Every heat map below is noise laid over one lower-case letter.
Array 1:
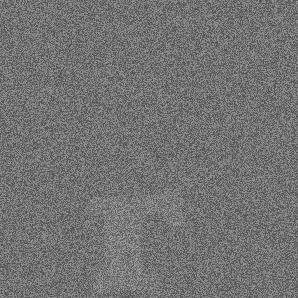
light r, bottom middle
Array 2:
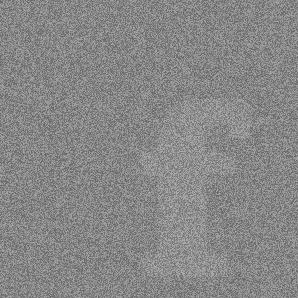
light f
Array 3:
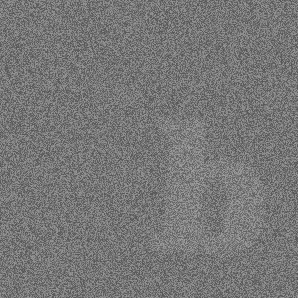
light b
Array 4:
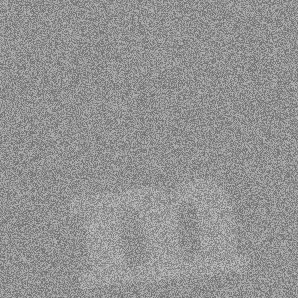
light m
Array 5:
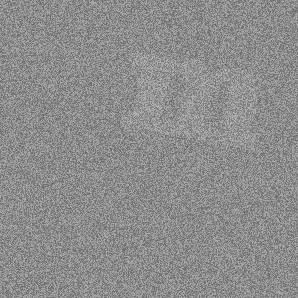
light m
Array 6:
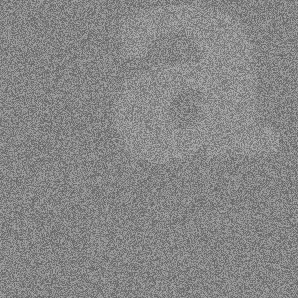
light a
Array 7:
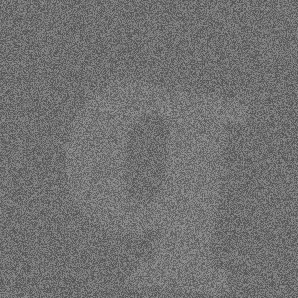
light q
